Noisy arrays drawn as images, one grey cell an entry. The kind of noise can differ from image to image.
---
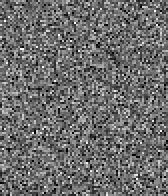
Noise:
independent entries
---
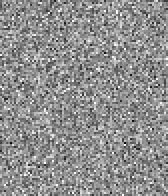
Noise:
independent entries
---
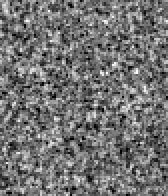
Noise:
blotchy
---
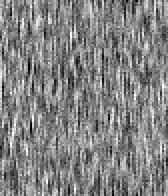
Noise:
streaked along the columns
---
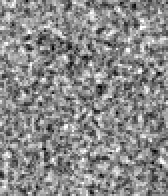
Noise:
blotchy
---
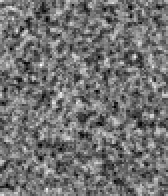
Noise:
blotchy
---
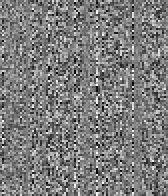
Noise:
columns of uneven size
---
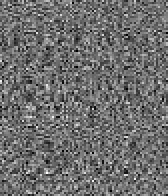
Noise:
low rank plus noise
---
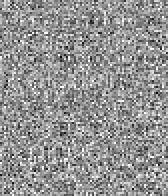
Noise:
low rank plus noise
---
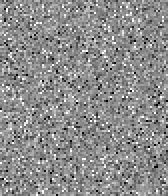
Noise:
heavy tails
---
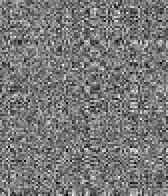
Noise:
low rank plus noise
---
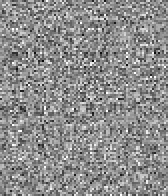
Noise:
low rank plus noise
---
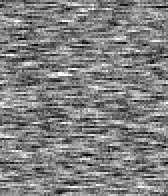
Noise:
streaked along the rows
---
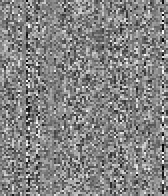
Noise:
columns of uneven size
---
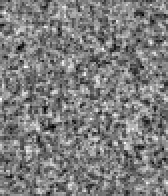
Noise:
blotchy
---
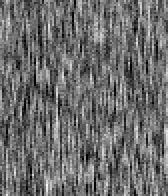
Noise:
streaked along the columns
